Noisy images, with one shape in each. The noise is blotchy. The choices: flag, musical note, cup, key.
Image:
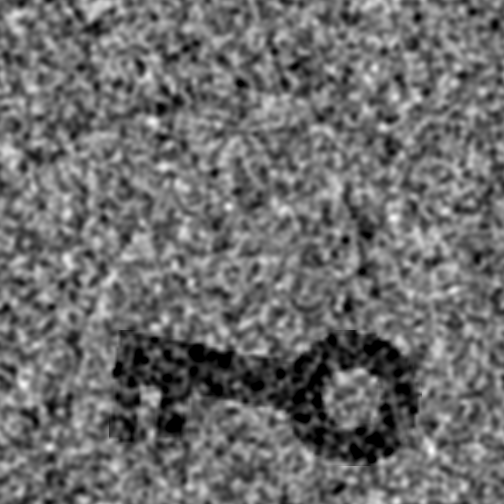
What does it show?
dark key
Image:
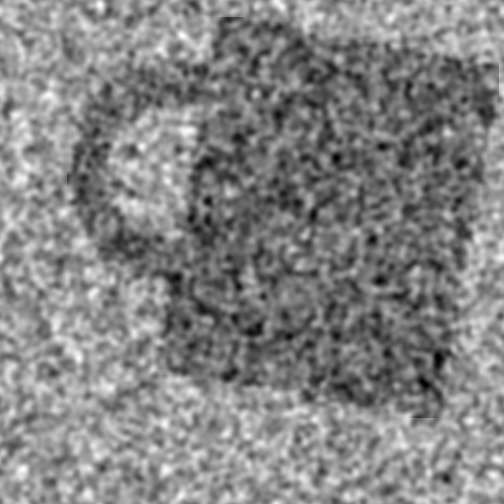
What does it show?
dark cup
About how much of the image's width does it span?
nearly all
